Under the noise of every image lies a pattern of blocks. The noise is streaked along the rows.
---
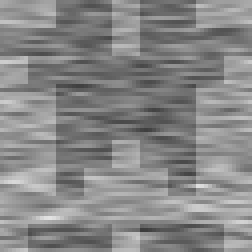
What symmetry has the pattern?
left and right mirror each other
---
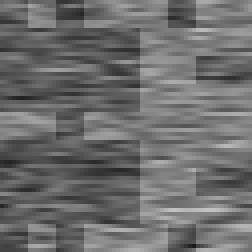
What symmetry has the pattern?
top and bottom mirror each other
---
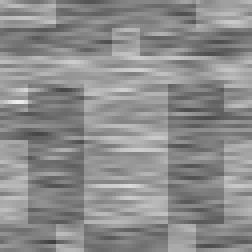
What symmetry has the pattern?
left and right mirror each other
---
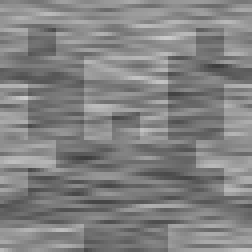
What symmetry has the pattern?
left and right mirror each other
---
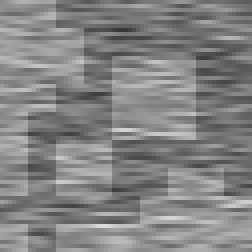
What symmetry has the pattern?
mirrored about the diagonal from the bottom left
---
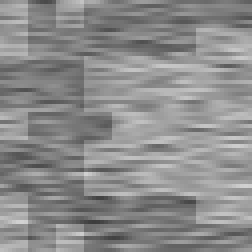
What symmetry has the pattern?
top and bottom mirror each other
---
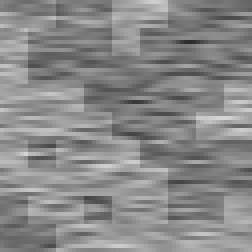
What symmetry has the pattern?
mirrored about the diagonal from the bottom left
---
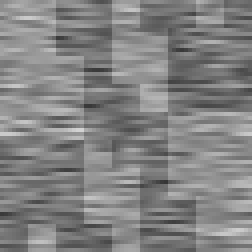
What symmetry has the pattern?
the same after a half turn
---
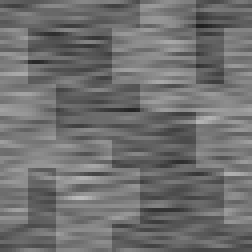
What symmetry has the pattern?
the same after a half turn
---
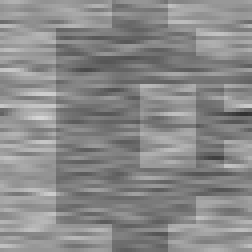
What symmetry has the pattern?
top and bottom mirror each other
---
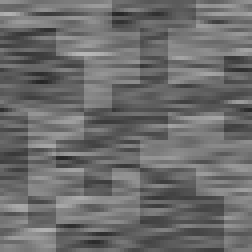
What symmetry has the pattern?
mirrored about the diagonal from the bottom left
